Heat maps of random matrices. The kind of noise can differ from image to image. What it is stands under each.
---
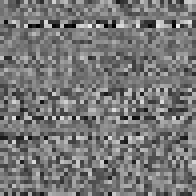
rows of uneven size
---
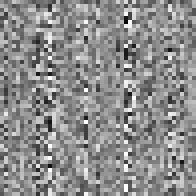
columns of uneven size
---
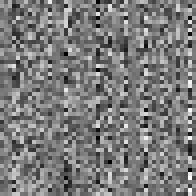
columns of uneven size
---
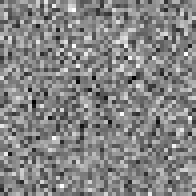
independent entries
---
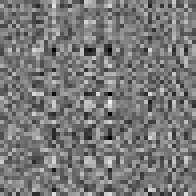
low rank plus noise
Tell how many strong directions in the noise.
one
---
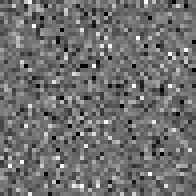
heavy tails
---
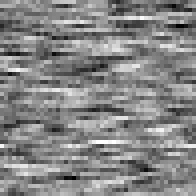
streaked along the rows
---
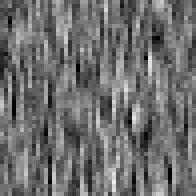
streaked along the columns
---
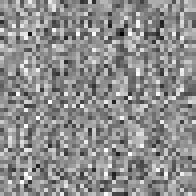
low rank plus noise
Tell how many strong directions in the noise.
three or four
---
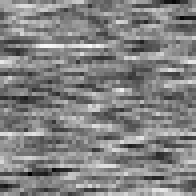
streaked along the rows
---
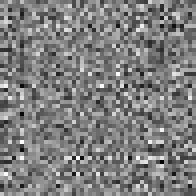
low rank plus noise
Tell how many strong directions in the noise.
three or four
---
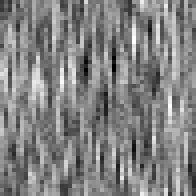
streaked along the columns
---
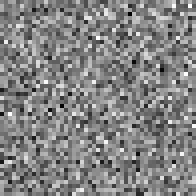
independent entries
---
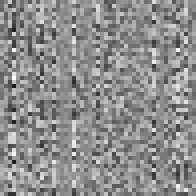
columns of uneven size
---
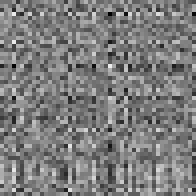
low rank plus noise
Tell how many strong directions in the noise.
one
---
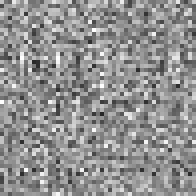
low rank plus noise
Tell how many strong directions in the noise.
five to eight
